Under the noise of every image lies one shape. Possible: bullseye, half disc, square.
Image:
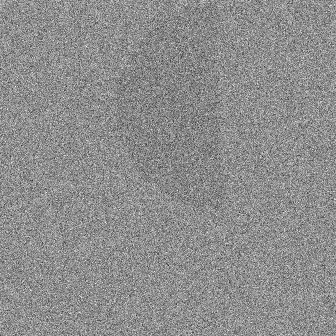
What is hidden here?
dark half disc
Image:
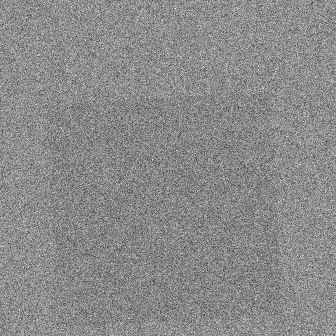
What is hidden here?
dark square
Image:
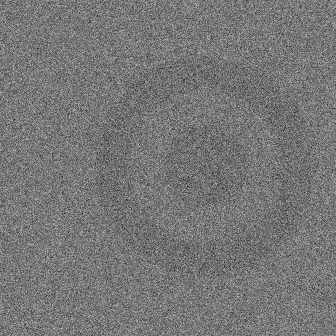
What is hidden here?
dark bullseye
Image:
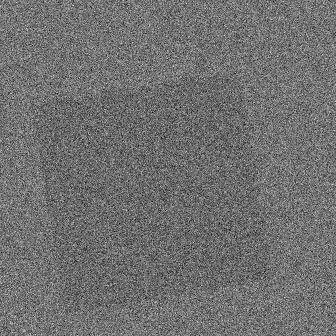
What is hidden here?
dark square
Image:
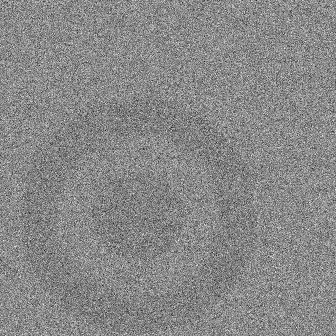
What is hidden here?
dark bullseye
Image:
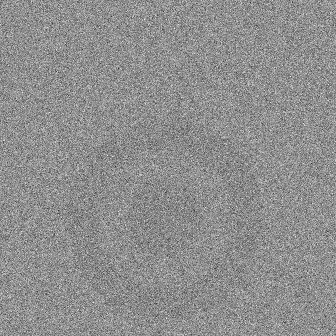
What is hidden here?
dark bullseye
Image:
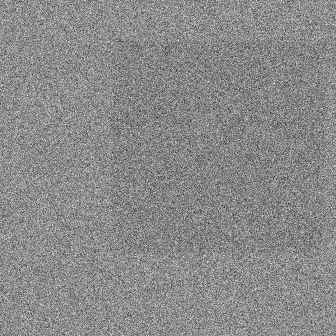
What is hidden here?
dark square
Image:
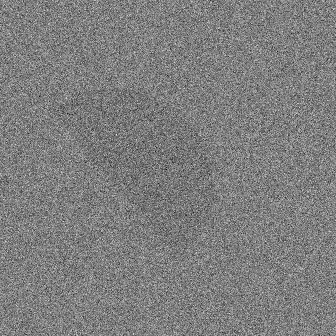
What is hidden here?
dark half disc
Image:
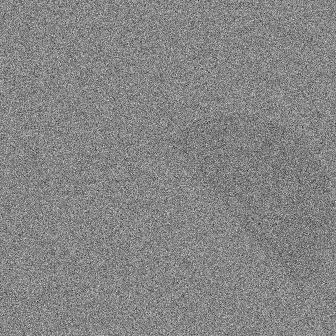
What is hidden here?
dark half disc
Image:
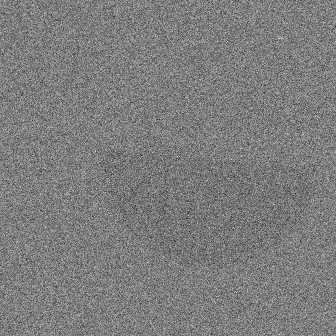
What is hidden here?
dark half disc
